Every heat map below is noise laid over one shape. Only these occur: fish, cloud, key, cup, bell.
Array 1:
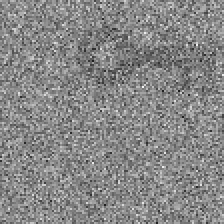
key
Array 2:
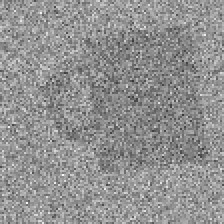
cup
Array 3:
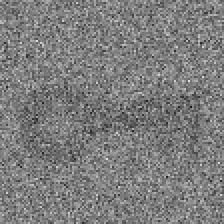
key
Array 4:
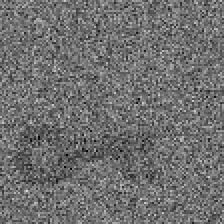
key
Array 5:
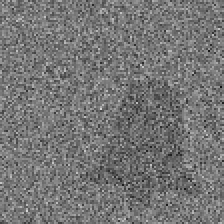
bell
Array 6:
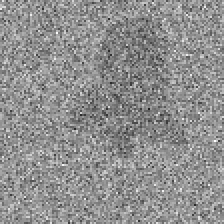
bell
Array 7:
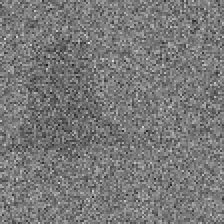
bell
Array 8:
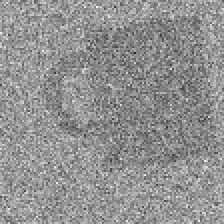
cup
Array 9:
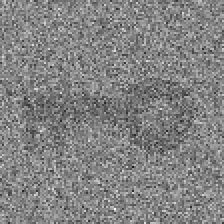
key
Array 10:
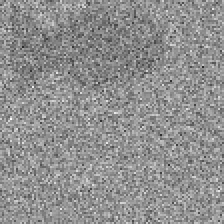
fish
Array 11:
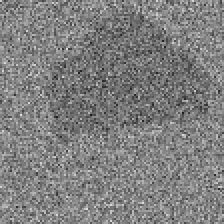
cloud
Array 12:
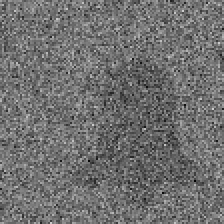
bell
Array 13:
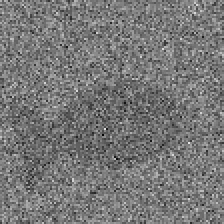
fish
